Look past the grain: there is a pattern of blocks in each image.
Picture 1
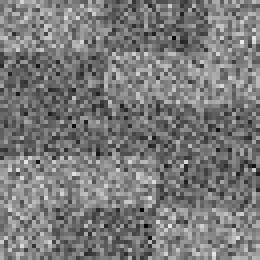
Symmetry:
the same after a half turn
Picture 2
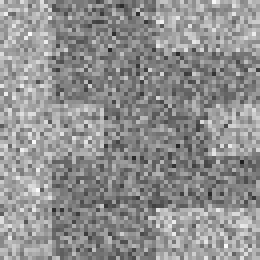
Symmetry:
top and bottom mirror each other
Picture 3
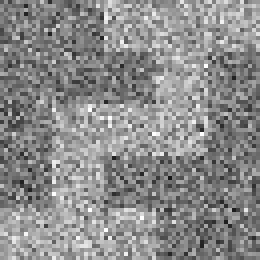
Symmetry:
the same after a half turn
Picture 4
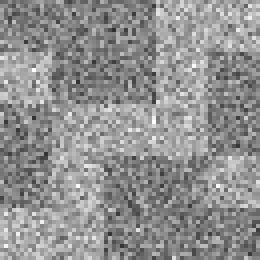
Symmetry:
the same after a half turn
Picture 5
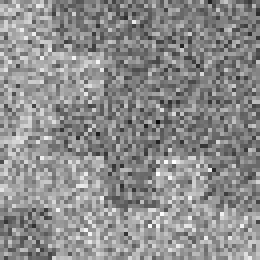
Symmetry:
mirrored about the diagonal from the bottom left
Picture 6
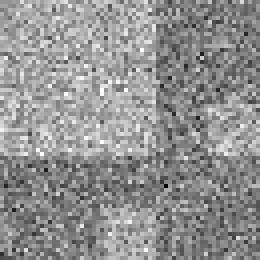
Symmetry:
mirrored about the diagonal from the top left
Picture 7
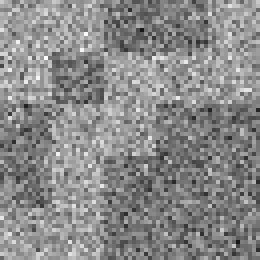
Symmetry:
mirrored about the diagonal from the top left
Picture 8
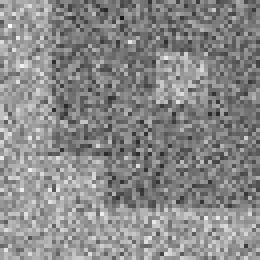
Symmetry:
mirrored about the diagonal from the bottom left
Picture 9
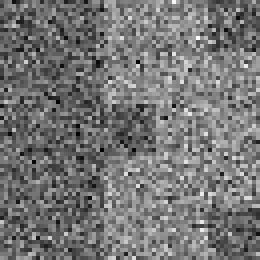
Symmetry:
top and bottom mirror each other
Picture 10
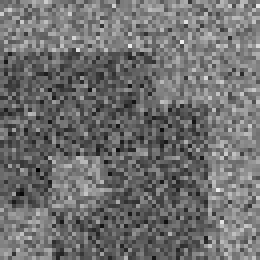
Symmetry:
mirrored about the diagonal from the bottom left
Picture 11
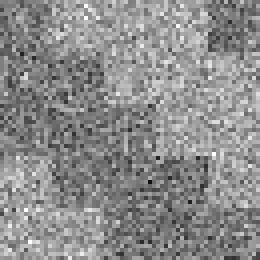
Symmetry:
mirrored about the diagonal from the bottom left
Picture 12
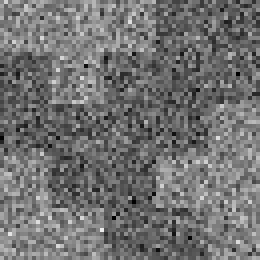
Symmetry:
mirrored about the diagonal from the bottom left
